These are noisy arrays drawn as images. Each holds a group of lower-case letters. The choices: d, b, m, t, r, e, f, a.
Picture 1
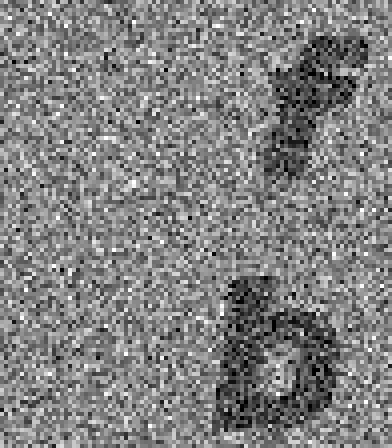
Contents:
top right: dark f; bottom right: dark b
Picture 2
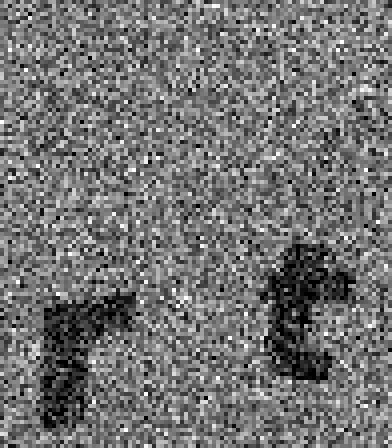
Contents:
bottom left: dark r; bottom right: dark t
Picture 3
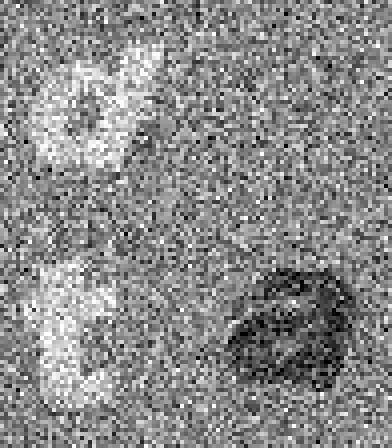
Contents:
top left: light d; bottom left: light t; bottom right: dark a
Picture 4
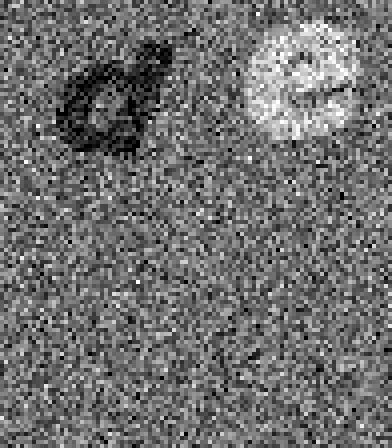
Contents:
top left: dark d; top right: light e
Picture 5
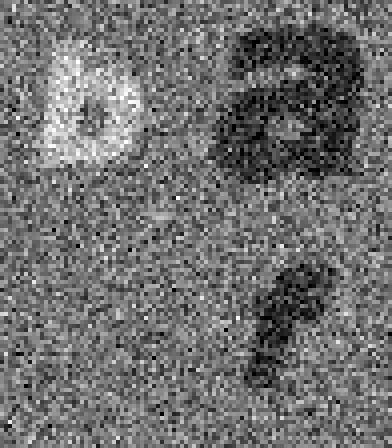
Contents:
top left: light b; top right: dark a; bottom right: dark f
